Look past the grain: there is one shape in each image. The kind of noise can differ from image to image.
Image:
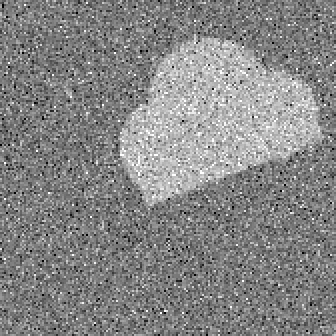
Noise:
heavy tails
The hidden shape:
cloud
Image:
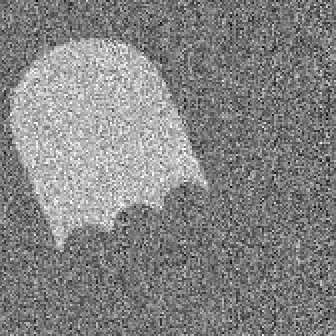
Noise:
columns of uneven size
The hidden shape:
ghost
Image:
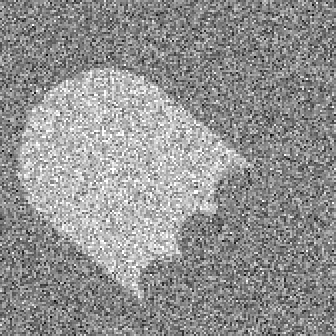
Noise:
independent entries
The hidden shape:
ghost
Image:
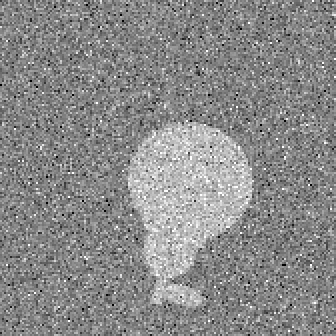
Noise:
heavy tails
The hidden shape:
pear
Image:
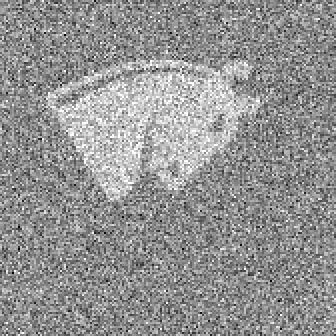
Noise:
low rank plus noise
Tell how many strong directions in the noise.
two
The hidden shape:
chess knight
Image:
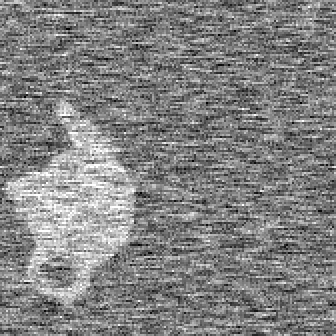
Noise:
streaked along the rows
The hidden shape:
teapot
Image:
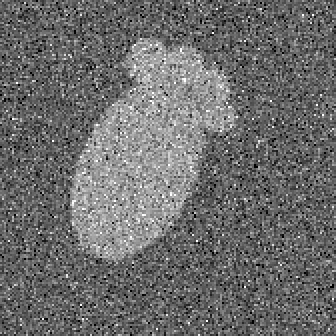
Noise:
heavy tails
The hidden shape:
footprint
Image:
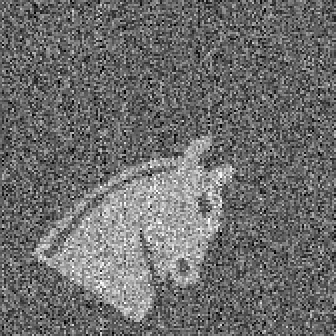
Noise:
columns of uneven size
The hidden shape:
chess knight
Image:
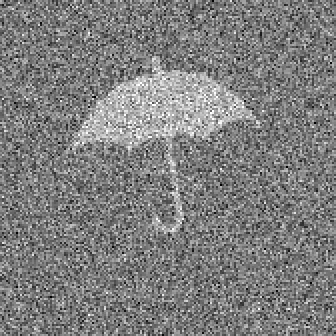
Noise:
low rank plus noise
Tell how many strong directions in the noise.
three or four
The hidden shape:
umbrella
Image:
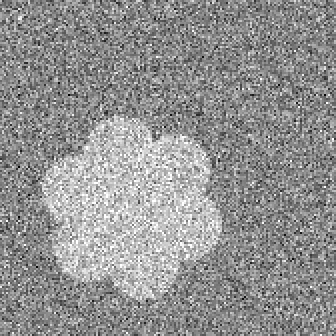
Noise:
low rank plus noise
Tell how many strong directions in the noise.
one
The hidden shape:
flower
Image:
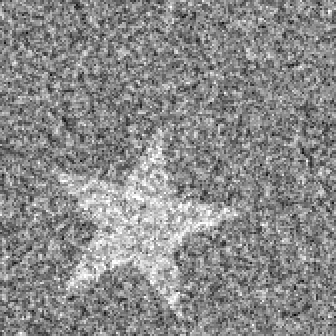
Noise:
blotchy
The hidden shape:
star
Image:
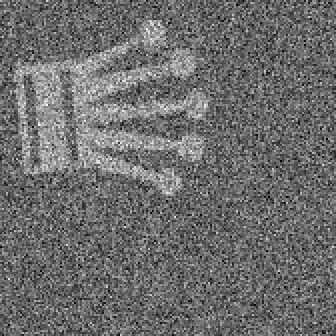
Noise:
independent entries
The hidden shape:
chess queen
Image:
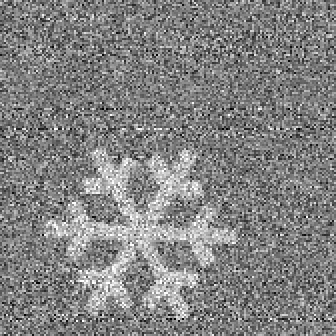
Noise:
rows of uneven size
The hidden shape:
snowflake
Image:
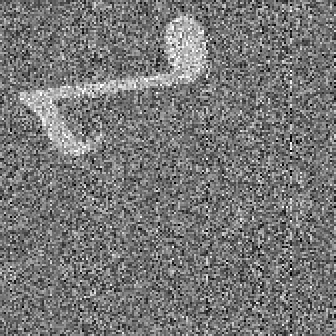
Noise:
columns of uneven size
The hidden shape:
musical note
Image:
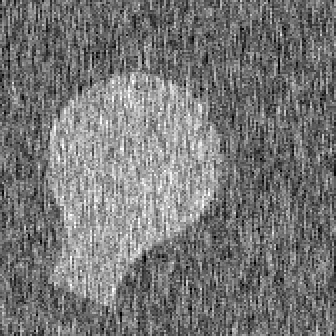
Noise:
streaked along the columns
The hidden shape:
light bulb
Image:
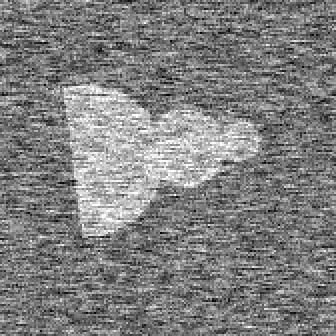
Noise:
streaked along the rows
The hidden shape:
chess pawn
